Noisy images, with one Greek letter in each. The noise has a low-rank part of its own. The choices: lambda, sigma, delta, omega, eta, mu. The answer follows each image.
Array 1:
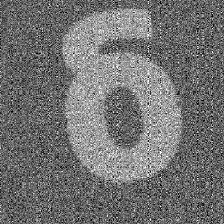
delta
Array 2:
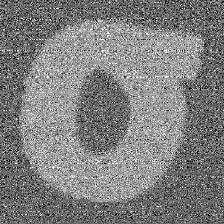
sigma
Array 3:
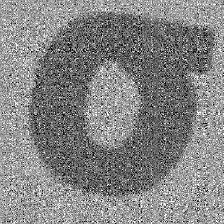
sigma
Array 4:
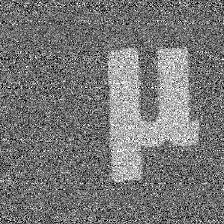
mu
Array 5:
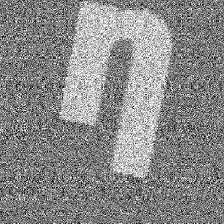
eta
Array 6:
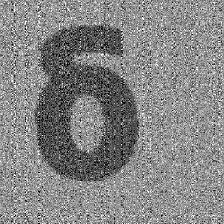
delta
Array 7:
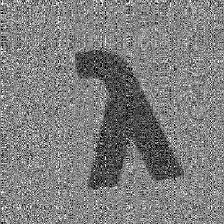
lambda
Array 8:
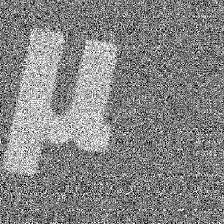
mu
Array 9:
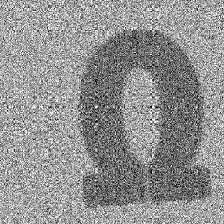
omega
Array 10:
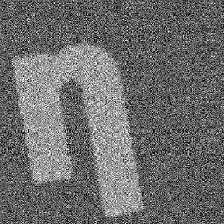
eta
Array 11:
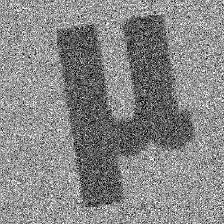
mu
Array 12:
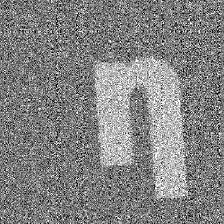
eta
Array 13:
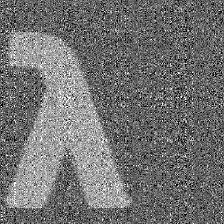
lambda
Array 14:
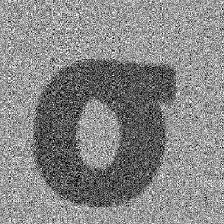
sigma
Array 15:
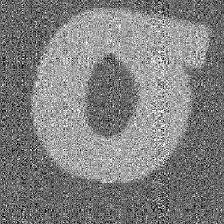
sigma
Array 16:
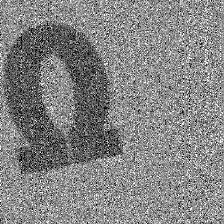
omega
